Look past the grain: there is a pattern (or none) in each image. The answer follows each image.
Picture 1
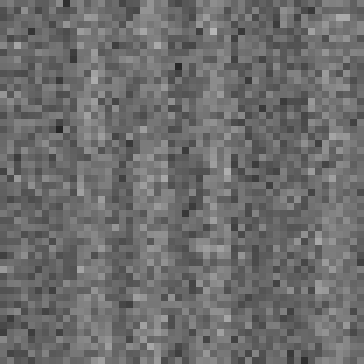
bands of columns
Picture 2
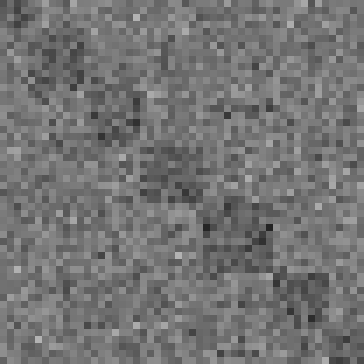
blocks along the diagonal
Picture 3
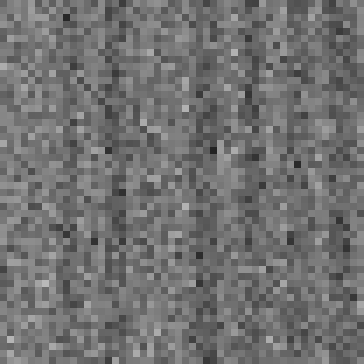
bands of columns
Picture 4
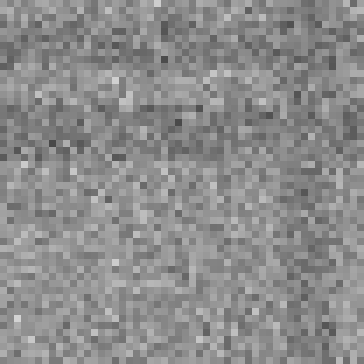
bands of rows crossing bands of columns
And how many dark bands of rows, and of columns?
2 and 1
